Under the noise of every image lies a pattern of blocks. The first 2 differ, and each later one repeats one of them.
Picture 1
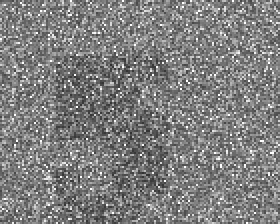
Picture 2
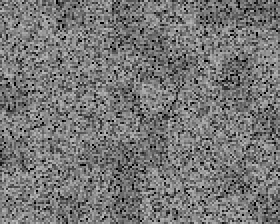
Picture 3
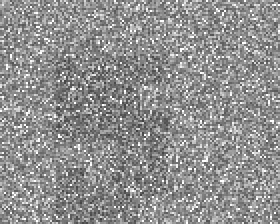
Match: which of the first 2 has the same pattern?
1
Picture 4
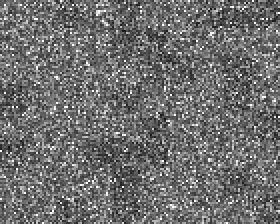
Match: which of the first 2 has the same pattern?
2
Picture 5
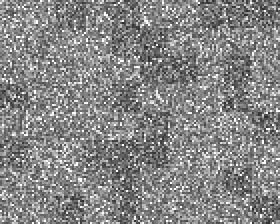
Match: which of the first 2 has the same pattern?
2
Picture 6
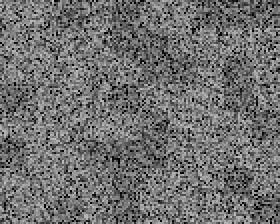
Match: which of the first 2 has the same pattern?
2
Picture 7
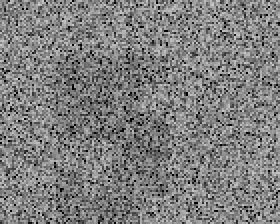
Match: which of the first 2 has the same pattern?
1
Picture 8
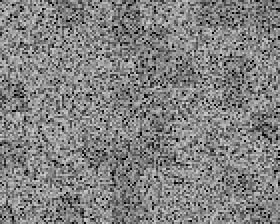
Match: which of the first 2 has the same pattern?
2
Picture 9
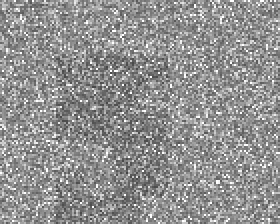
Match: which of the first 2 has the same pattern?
1
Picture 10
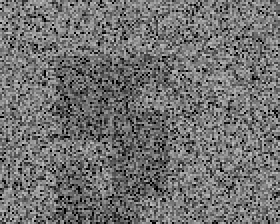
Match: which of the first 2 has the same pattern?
1
